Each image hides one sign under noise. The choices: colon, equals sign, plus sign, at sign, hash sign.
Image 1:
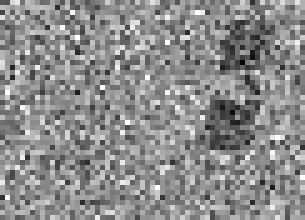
colon
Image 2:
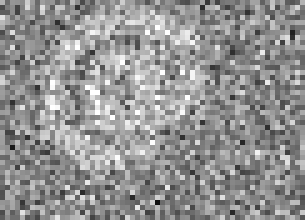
at sign
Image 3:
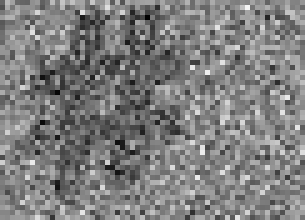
hash sign
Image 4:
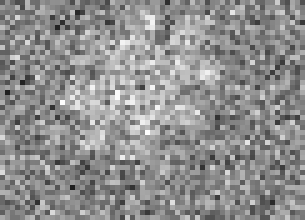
hash sign
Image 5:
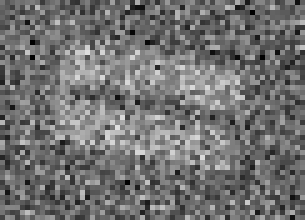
equals sign
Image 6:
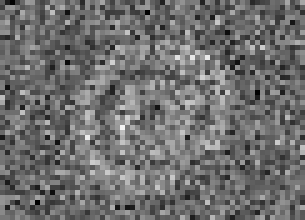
at sign
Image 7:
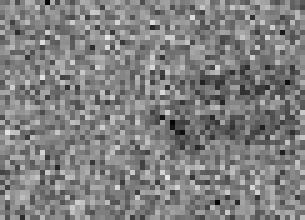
equals sign
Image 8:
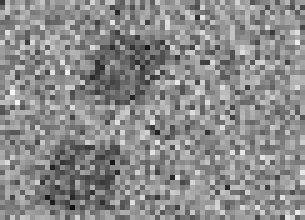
colon
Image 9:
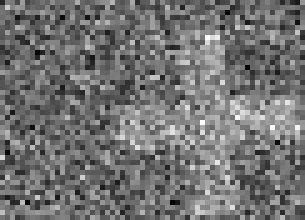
plus sign
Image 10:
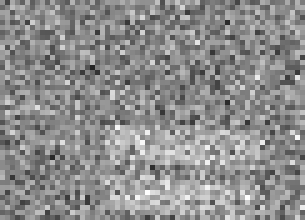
equals sign
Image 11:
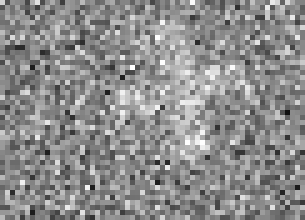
plus sign
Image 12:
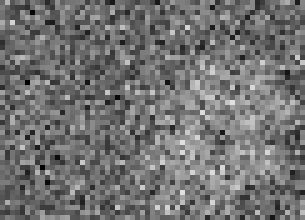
hash sign
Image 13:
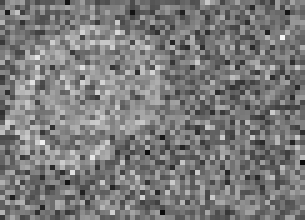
at sign
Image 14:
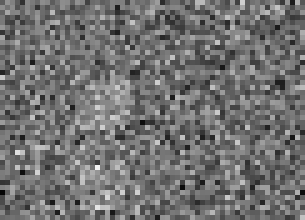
colon
